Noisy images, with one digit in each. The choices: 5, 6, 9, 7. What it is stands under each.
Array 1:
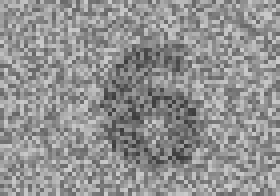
6
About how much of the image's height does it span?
two thirds
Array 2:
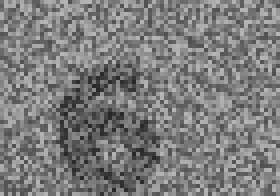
6
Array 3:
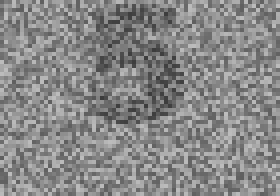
5
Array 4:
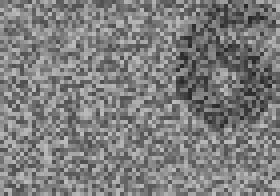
6
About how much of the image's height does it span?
two thirds
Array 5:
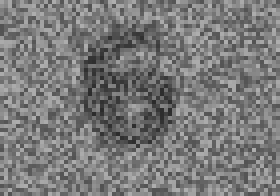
6
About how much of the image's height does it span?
two thirds
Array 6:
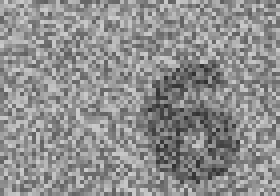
6
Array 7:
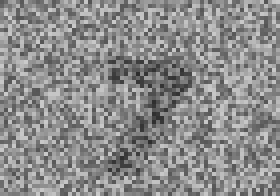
7
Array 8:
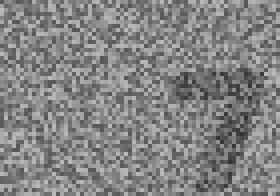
7
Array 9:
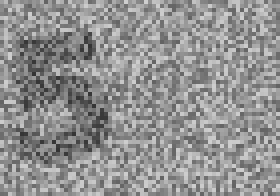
5
